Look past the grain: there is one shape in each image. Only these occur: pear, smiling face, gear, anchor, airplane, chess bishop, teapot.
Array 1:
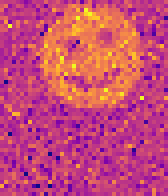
smiling face
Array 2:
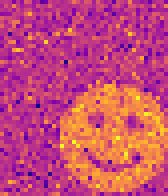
smiling face
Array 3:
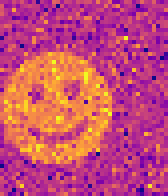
smiling face
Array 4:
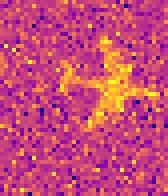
airplane
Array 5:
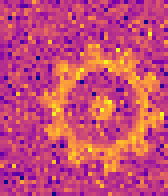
gear
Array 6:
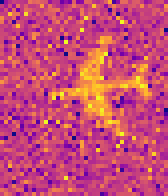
airplane
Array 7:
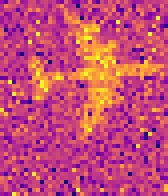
airplane
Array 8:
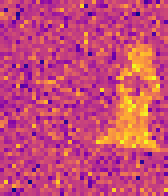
chess bishop
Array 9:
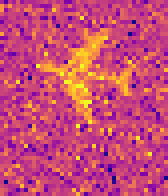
airplane
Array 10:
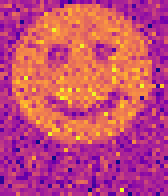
smiling face
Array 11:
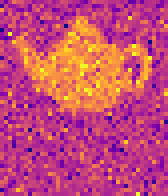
teapot
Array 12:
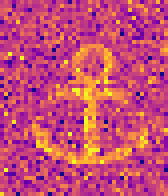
anchor
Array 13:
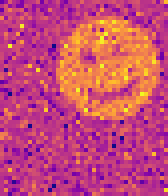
smiling face
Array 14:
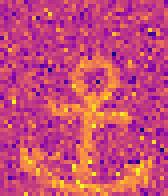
anchor
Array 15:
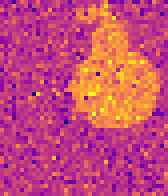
pear
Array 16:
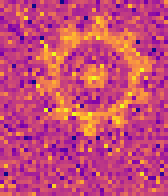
gear
